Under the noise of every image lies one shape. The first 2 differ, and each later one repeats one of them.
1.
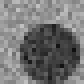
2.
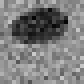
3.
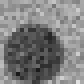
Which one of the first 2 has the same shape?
1
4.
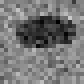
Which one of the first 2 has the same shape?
2
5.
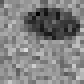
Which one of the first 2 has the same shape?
2
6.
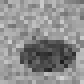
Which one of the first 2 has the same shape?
2
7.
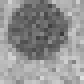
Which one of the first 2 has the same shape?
1
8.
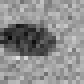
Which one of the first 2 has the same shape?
2
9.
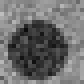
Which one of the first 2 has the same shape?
1
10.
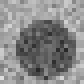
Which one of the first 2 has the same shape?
1
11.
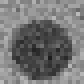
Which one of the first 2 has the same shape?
1
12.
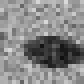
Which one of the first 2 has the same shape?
2
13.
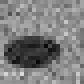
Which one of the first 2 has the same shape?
2
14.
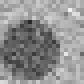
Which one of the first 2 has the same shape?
1
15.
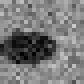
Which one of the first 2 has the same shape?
2
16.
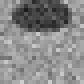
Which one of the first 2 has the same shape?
2
